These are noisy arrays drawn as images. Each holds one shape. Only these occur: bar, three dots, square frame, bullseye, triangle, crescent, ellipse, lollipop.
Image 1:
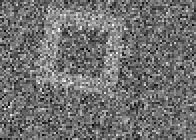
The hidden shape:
square frame
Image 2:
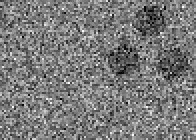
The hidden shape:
three dots
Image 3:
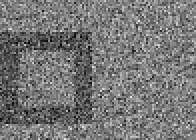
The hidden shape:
square frame
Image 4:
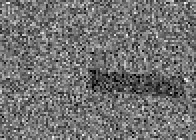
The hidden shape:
bar
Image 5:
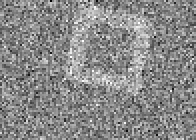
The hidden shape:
square frame
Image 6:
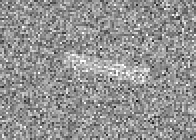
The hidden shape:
bar
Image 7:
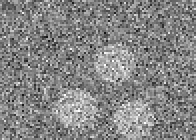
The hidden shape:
three dots
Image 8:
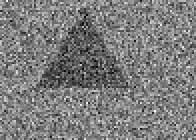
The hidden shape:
triangle
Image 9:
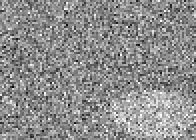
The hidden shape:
ellipse
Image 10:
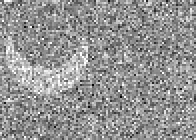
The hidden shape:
crescent
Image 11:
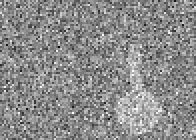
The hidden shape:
lollipop
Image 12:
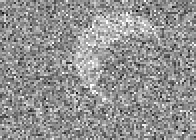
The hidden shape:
crescent
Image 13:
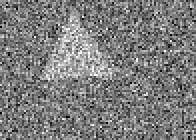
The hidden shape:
triangle
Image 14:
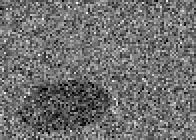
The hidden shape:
ellipse
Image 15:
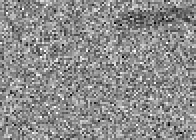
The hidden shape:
bar
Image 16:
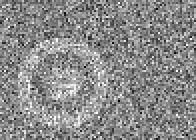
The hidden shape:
bullseye
